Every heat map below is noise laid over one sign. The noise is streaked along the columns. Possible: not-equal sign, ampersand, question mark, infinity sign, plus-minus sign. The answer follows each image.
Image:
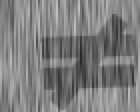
dark not-equal sign
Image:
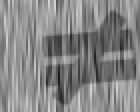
dark not-equal sign
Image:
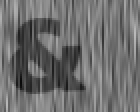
dark ampersand
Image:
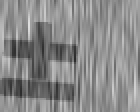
dark plus-minus sign
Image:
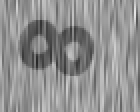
dark infinity sign
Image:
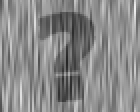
dark question mark
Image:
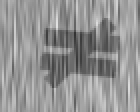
dark not-equal sign
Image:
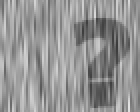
dark question mark
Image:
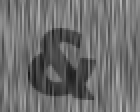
dark ampersand
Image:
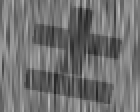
dark plus-minus sign
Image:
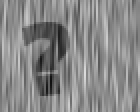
dark question mark
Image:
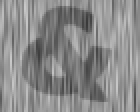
dark ampersand
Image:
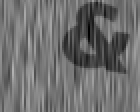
dark ampersand
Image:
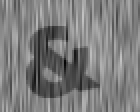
dark ampersand
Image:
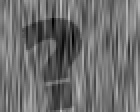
dark question mark
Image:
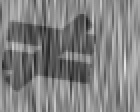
dark not-equal sign
